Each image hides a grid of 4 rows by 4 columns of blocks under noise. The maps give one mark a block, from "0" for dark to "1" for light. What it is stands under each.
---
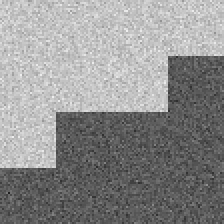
1 1 1 1
1 1 1 0
1 0 0 0
0 0 0 0
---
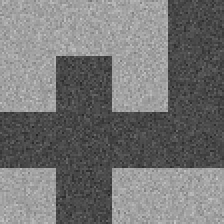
1 1 1 0
1 0 1 0
0 0 0 0
1 0 1 1
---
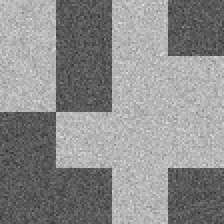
1 0 1 0
1 0 1 1
0 1 1 1
0 0 1 0
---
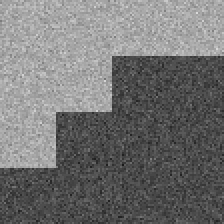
1 1 1 1
1 1 0 0
1 0 0 0
0 0 0 0
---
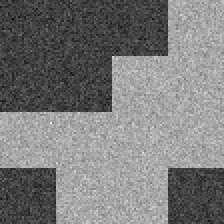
0 0 0 1
0 0 1 1
1 1 1 1
0 1 1 0
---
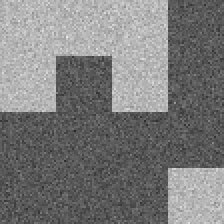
1 1 1 0
1 0 1 0
0 0 0 0
0 0 0 1
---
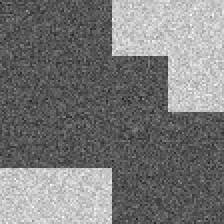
0 0 1 1
0 0 0 1
0 0 0 0
1 1 0 0
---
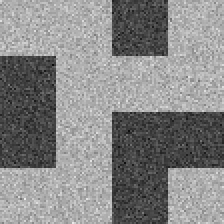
1 1 0 1
0 1 1 1
0 1 0 0
1 1 0 1
